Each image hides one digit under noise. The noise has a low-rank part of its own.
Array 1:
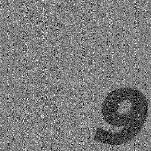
dark 9, bottom right
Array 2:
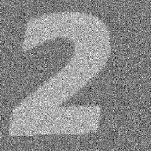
light 2
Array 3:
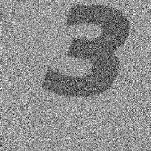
dark 3
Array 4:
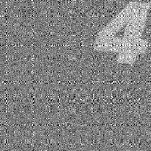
light 4, top right
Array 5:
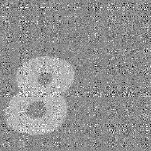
light 8
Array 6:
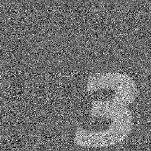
light 3
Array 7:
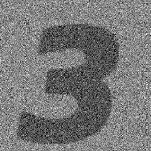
dark 3
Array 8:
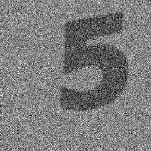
dark 5
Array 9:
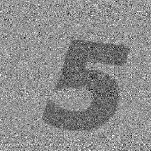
dark 5
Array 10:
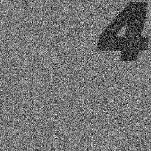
dark 4, top right
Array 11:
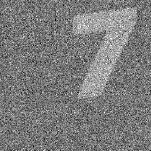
light 7
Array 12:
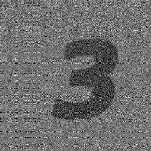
dark 3
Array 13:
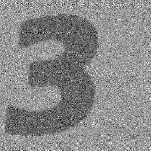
dark 3
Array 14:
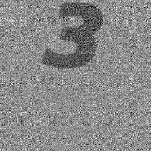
dark 3, top middle
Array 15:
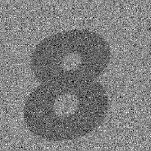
dark 8
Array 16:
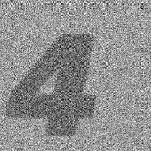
dark 4
